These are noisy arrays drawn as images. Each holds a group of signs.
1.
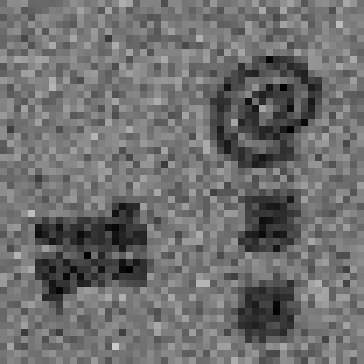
top right: dark at sign; bottom left: dark not-equal sign; bottom right: dark colon
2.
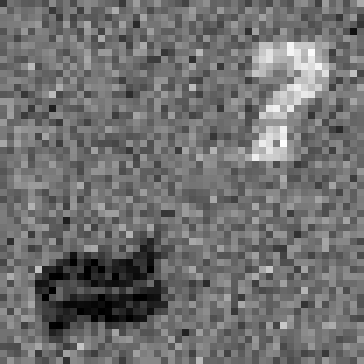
top right: light question mark; bottom left: dark approximately sign
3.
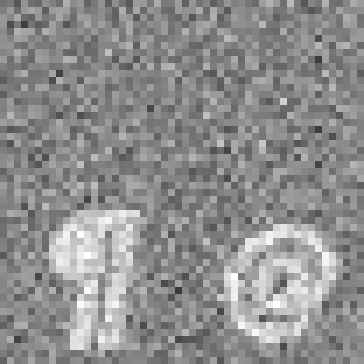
bottom left: light pilcrow; bottom right: light at sign
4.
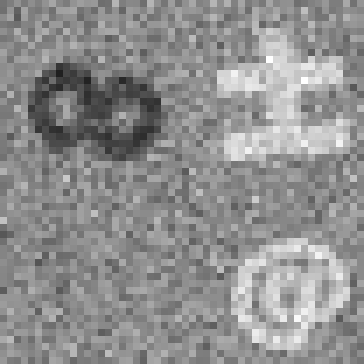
top left: dark infinity sign; top right: light plus-minus sign; bottom right: light at sign
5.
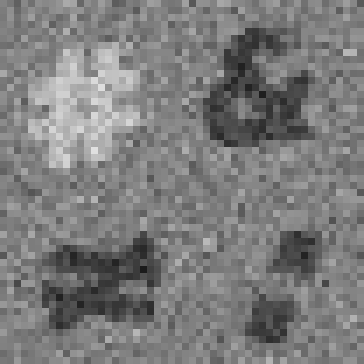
top left: light hash sign; top right: dark ampersand; bottom left: dark not-equal sign; bottom right: dark colon
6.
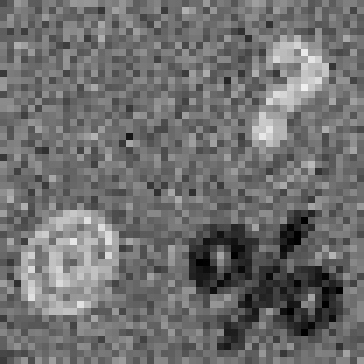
top right: light question mark; bottom left: light at sign; bottom right: dark percent sign
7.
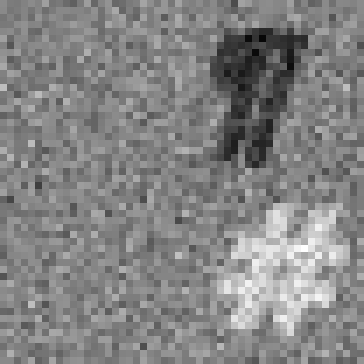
top right: dark pilcrow; bottom right: light hash sign
